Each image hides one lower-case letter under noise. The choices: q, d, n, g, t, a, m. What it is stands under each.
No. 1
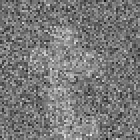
t
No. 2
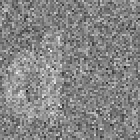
d
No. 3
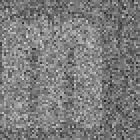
m
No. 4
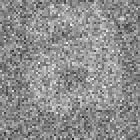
a
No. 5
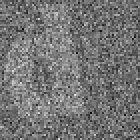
d
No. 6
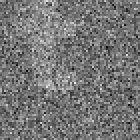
t
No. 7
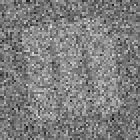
m
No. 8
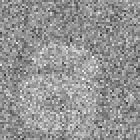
a
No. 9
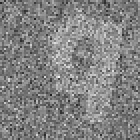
q
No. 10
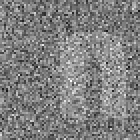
n
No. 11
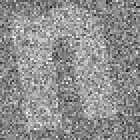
n
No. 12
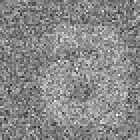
a
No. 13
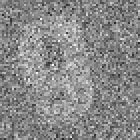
g
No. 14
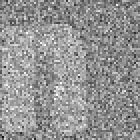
n
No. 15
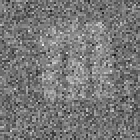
m
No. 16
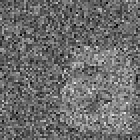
a
